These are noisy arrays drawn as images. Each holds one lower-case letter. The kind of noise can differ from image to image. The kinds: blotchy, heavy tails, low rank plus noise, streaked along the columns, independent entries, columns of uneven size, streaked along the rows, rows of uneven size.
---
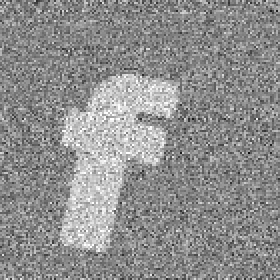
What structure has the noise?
rows of uneven size
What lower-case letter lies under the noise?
f
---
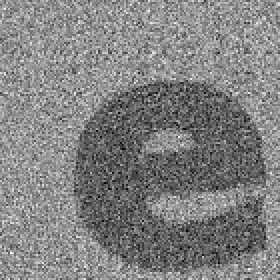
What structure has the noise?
low rank plus noise
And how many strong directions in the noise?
two
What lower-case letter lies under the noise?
e
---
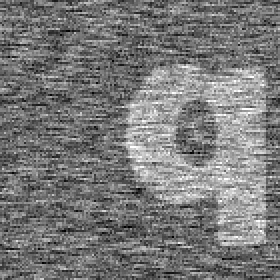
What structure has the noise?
streaked along the rows
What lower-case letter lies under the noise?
q
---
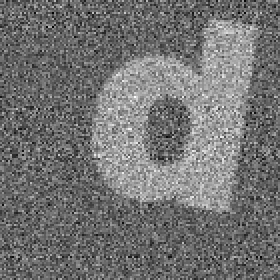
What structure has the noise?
rows of uneven size
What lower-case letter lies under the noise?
d
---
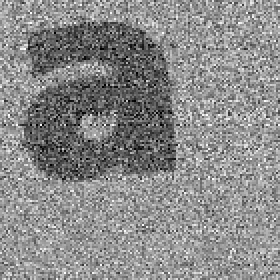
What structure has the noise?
rows of uneven size
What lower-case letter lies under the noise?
a
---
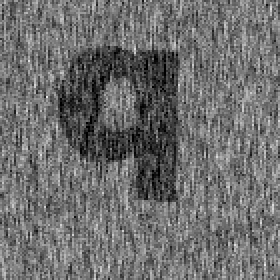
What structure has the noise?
streaked along the columns
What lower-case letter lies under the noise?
q
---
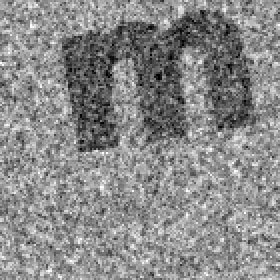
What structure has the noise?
blotchy
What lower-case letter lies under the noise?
m
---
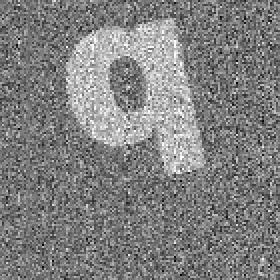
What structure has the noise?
columns of uneven size
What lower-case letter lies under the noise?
q
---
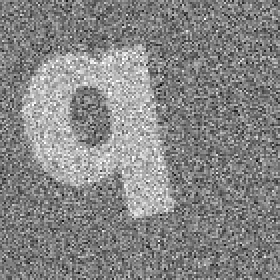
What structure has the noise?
low rank plus noise
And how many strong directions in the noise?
three or four
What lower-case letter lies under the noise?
q
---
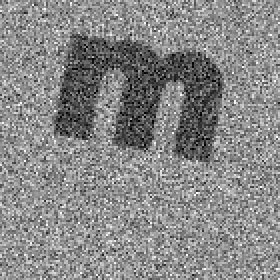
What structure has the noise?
independent entries
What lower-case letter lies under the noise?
m
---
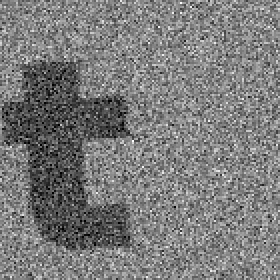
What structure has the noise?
independent entries
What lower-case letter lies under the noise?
t
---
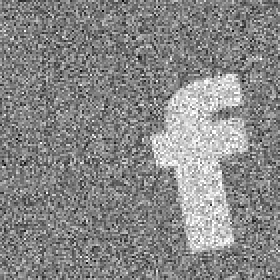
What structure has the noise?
low rank plus noise
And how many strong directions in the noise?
five to eight
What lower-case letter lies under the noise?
f
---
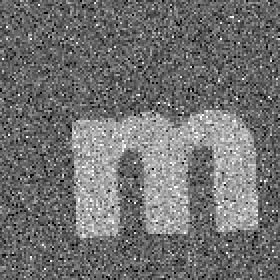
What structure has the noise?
heavy tails
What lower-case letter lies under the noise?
m
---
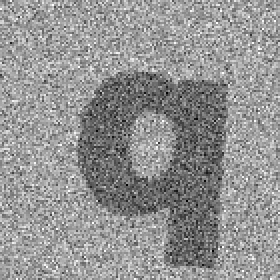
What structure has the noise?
independent entries
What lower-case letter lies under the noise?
q
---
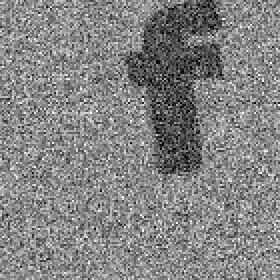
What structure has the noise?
low rank plus noise
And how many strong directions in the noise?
two
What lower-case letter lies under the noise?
f
